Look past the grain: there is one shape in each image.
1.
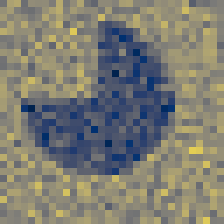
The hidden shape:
disc with a wedge cut out
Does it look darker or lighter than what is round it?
darker
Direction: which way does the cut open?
up and left
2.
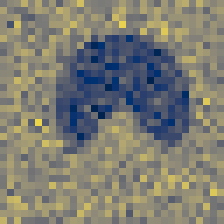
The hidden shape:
disc with a wedge cut out
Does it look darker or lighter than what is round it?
darker
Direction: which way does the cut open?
down
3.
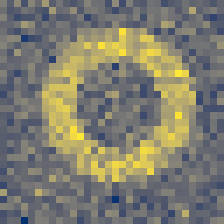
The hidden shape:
ring
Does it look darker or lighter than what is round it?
lighter
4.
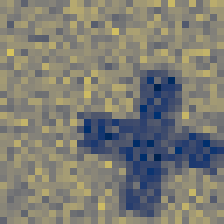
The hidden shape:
cross
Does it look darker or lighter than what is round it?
darker
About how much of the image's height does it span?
two thirds
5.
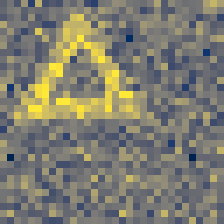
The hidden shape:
triangle frame
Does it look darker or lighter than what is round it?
lighter
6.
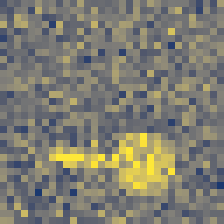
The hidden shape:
lollipop
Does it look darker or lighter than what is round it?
lighter
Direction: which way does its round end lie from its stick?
right
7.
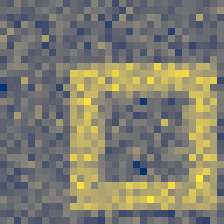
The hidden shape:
square frame
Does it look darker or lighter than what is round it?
lighter
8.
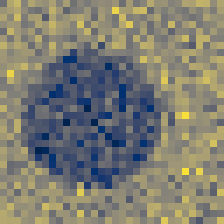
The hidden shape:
disc
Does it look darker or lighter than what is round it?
darker
